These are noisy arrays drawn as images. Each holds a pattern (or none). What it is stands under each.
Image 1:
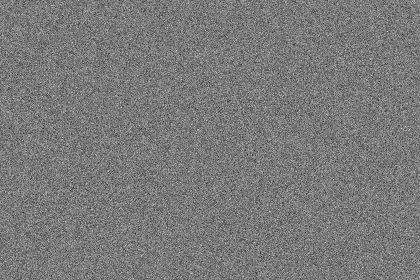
only noise
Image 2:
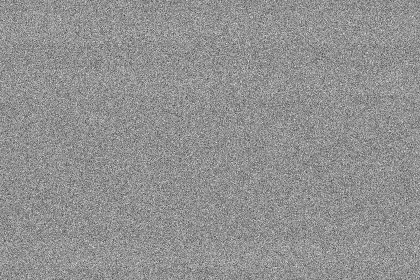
bands of rows
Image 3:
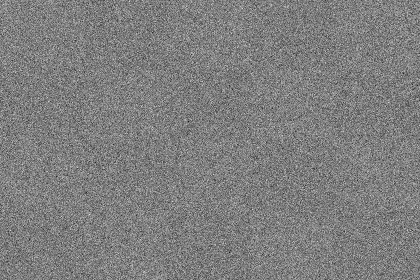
a checkerboard
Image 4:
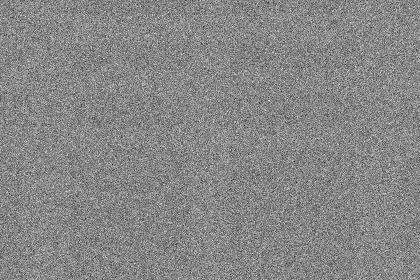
bands of rows crossing bands of columns
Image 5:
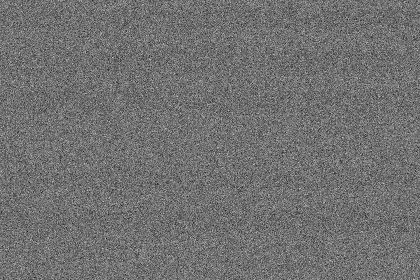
bands of rows
